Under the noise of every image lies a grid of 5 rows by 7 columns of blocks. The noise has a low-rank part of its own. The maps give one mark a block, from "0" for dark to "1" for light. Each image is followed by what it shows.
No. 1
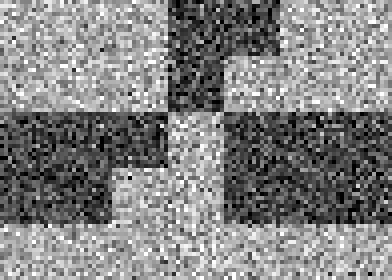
1110011
1110111
0001000
0011000
1111111
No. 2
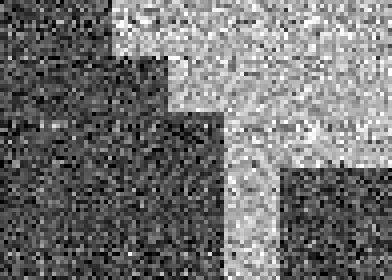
0011111
0001111
0000111
0000100
0000100
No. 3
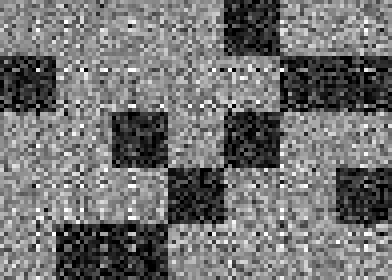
1111011
0111100
1101011
1110110
1001111
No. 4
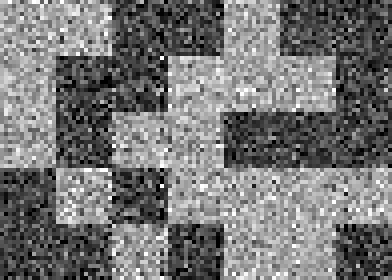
1100100
1001110
1011000
0101111
0010110
